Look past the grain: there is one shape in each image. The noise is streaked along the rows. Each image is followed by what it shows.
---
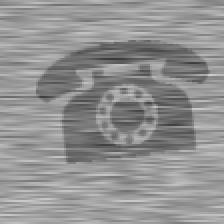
telephone
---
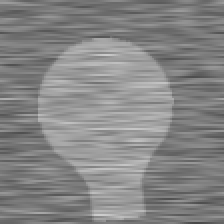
light bulb
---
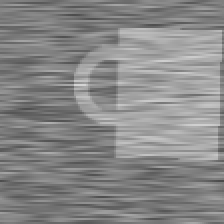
cup
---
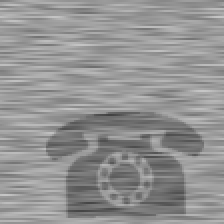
telephone
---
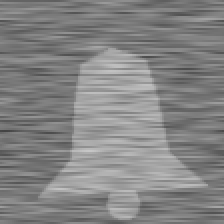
bell
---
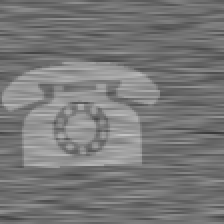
telephone
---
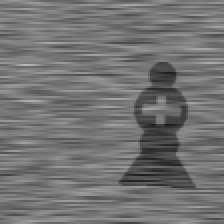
chess bishop
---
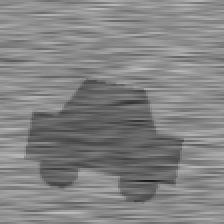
car
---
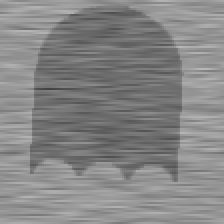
ghost
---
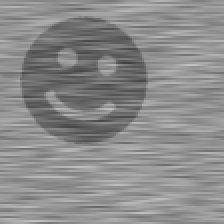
smiling face
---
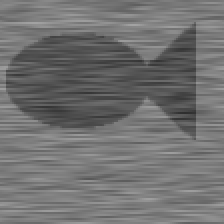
fish
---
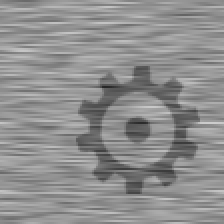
gear
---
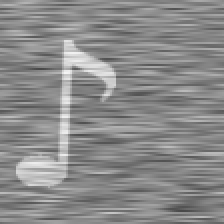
musical note
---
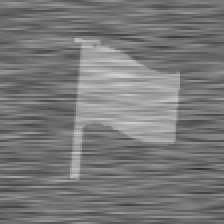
flag
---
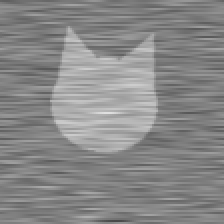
cat's head
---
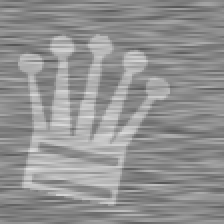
chess queen
